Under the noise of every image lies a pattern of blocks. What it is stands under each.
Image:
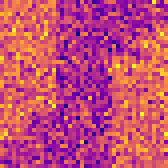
the same after a half turn
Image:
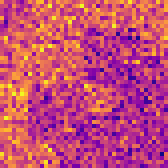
mirrored about the diagonal from the top left
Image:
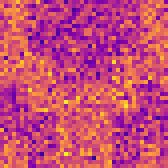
left and right mirror each other
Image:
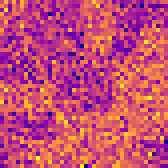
mirrored about the diagonal from the top left
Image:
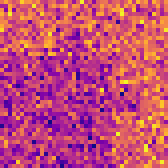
mirrored about the diagonal from the bottom left
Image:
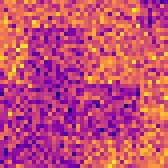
mirrored about the diagonal from the bottom left
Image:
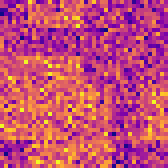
mirrored about the diagonal from the bottom left
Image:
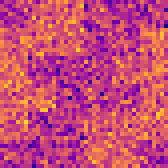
the same after a half turn
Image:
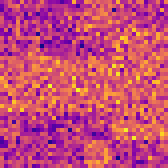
top and bottom mirror each other
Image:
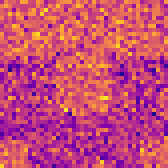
left and right mirror each other
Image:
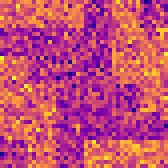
the same after a half turn
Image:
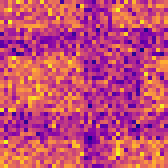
top and bottom mirror each other
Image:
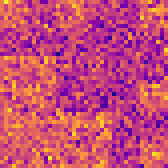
mirrored about the diagonal from the bottom left
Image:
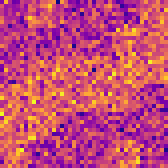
the same after a half turn
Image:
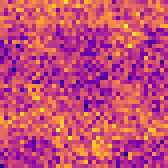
left and right mirror each other
